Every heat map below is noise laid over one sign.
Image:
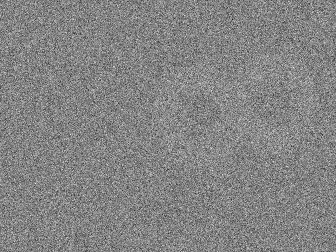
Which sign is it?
infinity sign
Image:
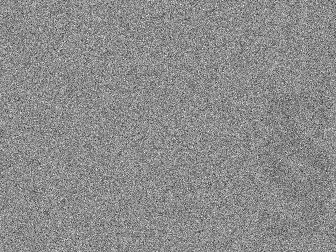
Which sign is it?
section sign
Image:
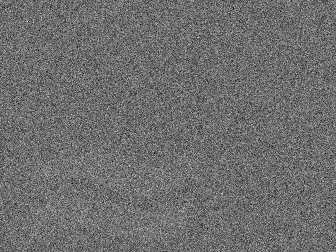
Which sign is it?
approximately sign
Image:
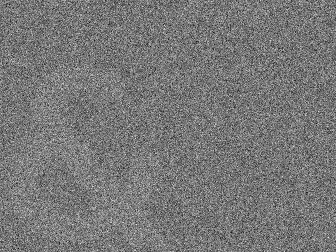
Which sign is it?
ampersand
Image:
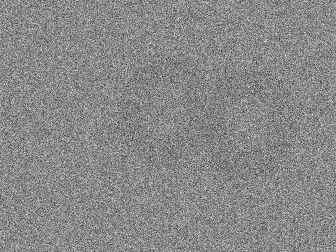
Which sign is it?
infinity sign
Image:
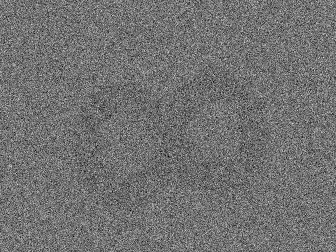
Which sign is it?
infinity sign
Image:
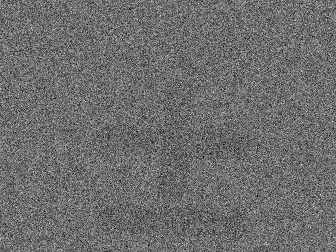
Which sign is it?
plus-minus sign
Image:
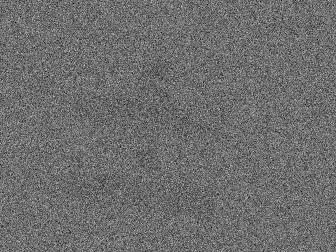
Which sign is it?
plus-minus sign
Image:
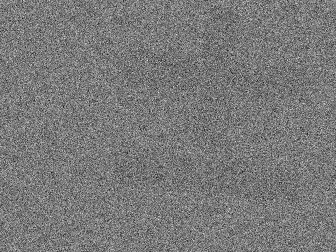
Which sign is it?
plus-minus sign
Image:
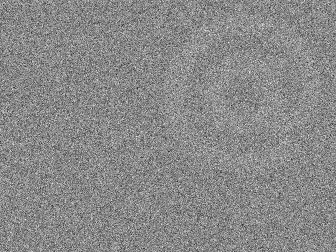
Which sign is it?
at sign
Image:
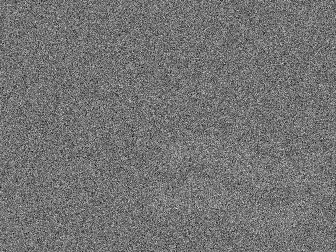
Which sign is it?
approximately sign
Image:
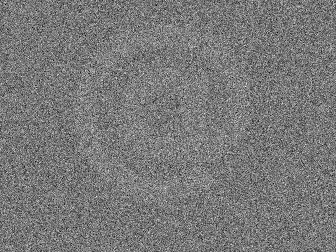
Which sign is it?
at sign
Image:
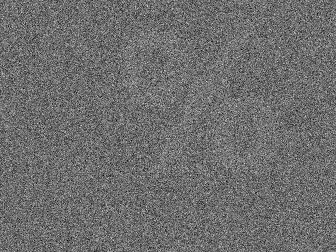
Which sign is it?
percent sign
